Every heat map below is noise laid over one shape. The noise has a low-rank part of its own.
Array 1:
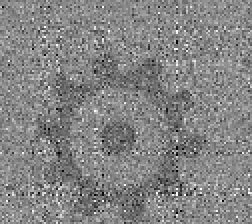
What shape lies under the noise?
gear
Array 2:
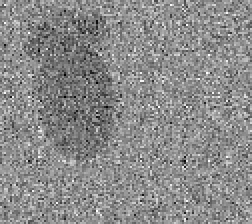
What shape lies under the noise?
footprint
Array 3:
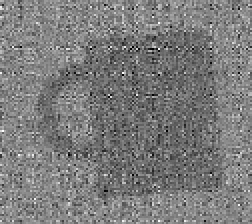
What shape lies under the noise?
cup
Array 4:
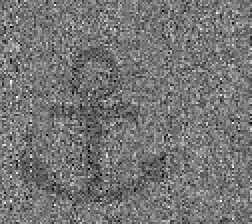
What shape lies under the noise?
anchor
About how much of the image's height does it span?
two thirds
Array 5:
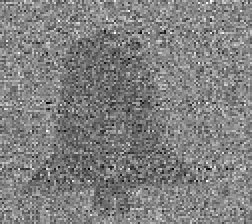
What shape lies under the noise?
bell
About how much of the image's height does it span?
nearly all
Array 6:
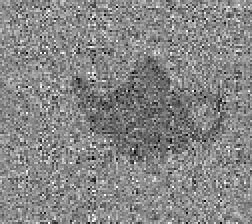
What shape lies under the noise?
teapot
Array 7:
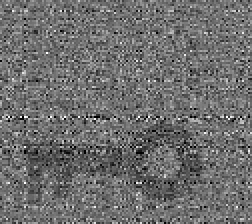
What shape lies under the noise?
key
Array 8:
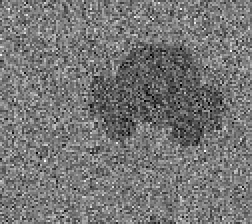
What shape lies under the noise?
car
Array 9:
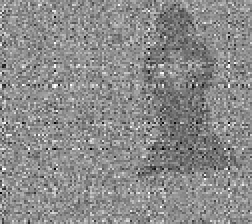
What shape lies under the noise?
chess bishop
